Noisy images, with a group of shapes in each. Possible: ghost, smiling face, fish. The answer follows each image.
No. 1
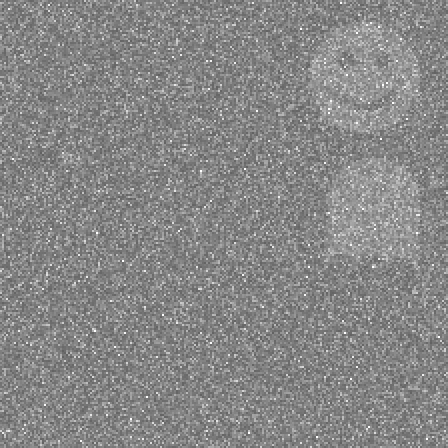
top right: smiling face; middle right: ghost
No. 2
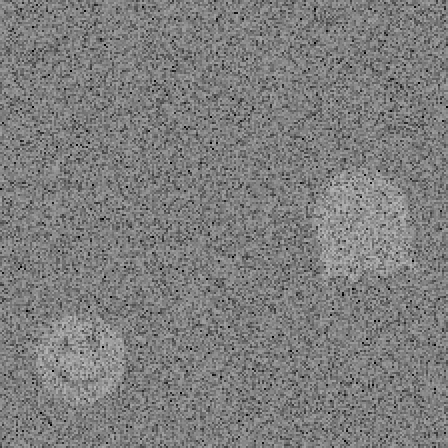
middle right: ghost; bottom left: smiling face
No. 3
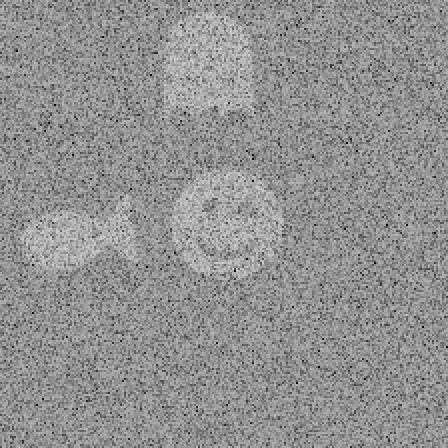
top middle: ghost; middle left: fish; centre: smiling face
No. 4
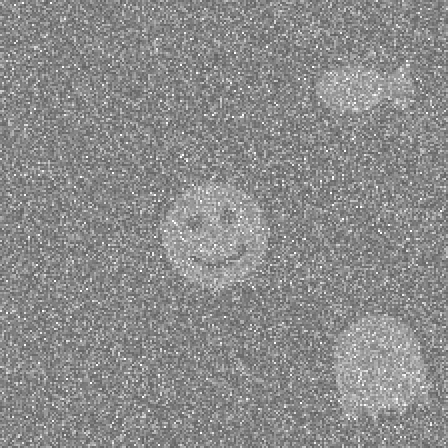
top right: fish; centre: smiling face; bottom right: ghost
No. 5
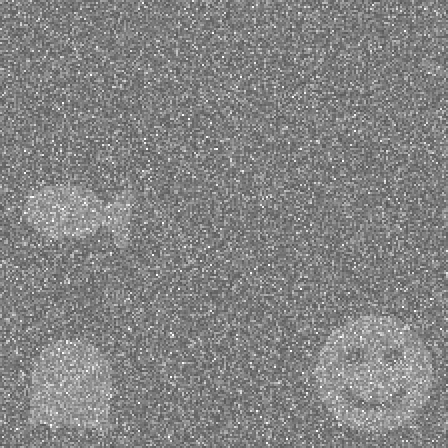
middle left: fish; bottom left: ghost; bottom right: smiling face
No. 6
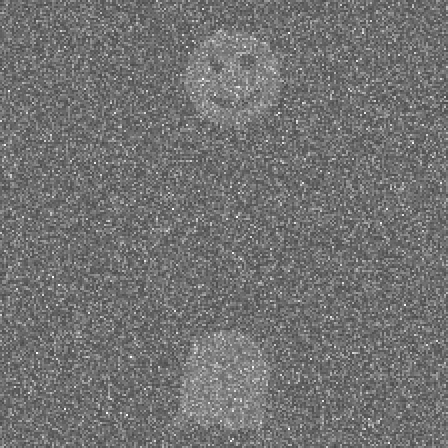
top middle: smiling face; bottom middle: ghost
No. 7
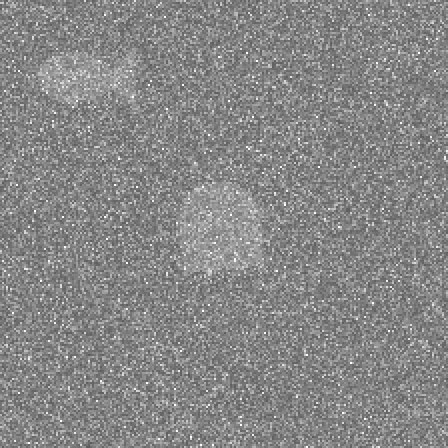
top left: fish; centre: ghost
